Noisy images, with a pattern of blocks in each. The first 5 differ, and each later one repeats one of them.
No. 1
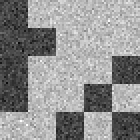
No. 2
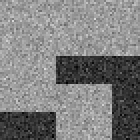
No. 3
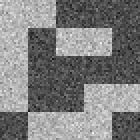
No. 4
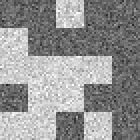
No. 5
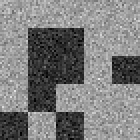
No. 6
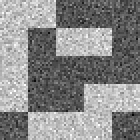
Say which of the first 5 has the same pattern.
3
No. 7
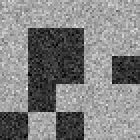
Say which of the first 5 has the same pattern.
5
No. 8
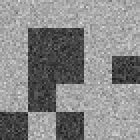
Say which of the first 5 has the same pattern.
5
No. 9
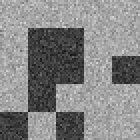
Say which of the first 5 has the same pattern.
5
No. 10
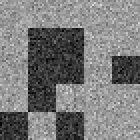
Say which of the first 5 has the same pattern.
5
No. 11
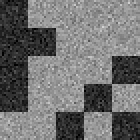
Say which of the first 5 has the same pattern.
1
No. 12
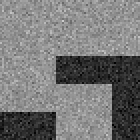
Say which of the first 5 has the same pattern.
2
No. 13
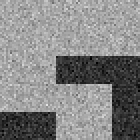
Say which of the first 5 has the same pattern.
2
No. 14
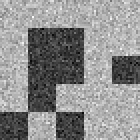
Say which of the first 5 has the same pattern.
5
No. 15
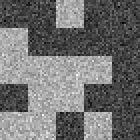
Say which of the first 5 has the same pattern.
4
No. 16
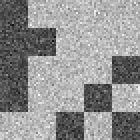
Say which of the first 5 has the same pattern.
1
